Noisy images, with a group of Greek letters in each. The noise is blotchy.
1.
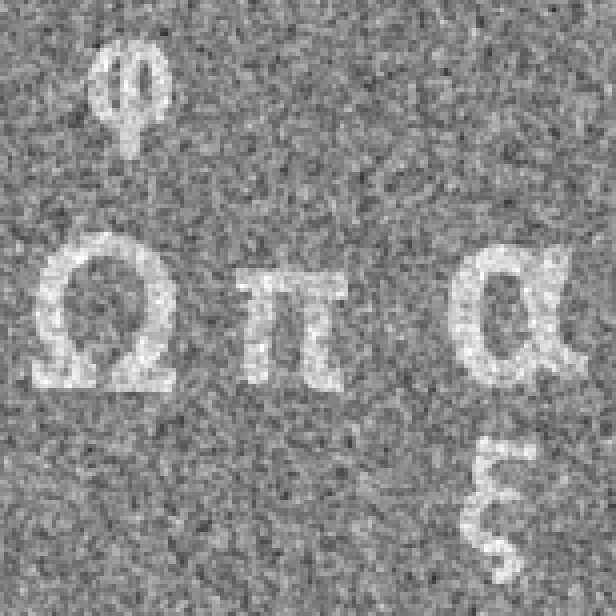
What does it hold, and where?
top left: phi; middle left: omega; centre: pi; middle right: alpha; bottom right: xi
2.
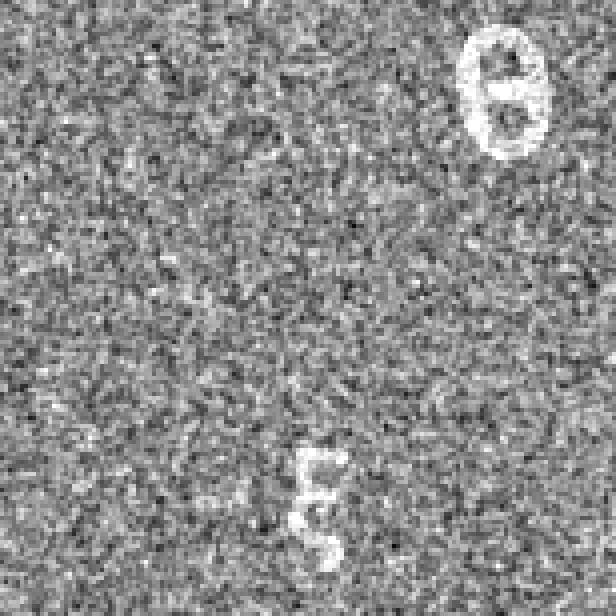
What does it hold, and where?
top right: theta; bottom middle: xi
